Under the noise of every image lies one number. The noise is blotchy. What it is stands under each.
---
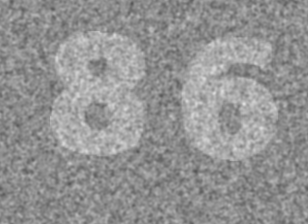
86
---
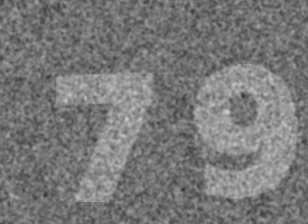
79
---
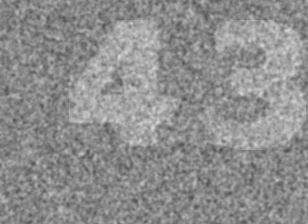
43
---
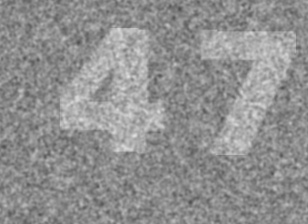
47
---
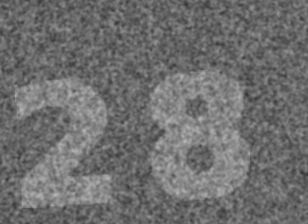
28
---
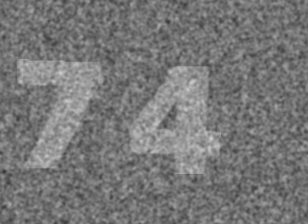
74
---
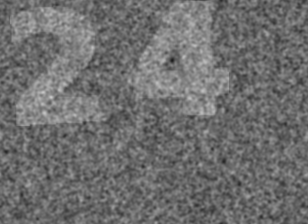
24
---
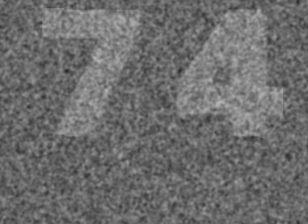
74
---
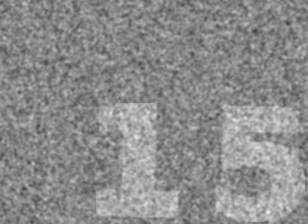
15
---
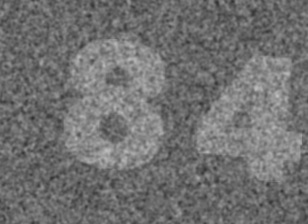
84
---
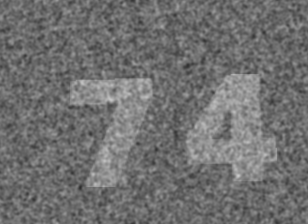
74
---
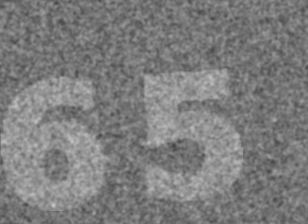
65
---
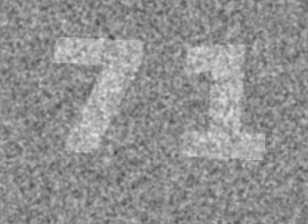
71
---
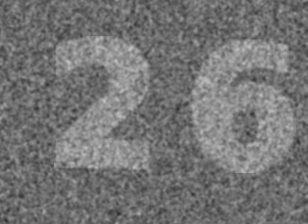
26
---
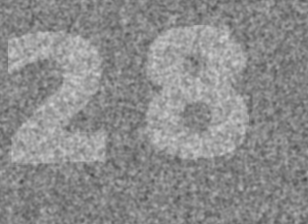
28
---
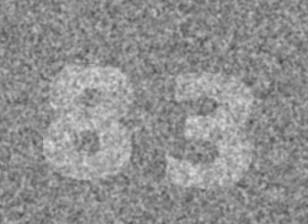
83
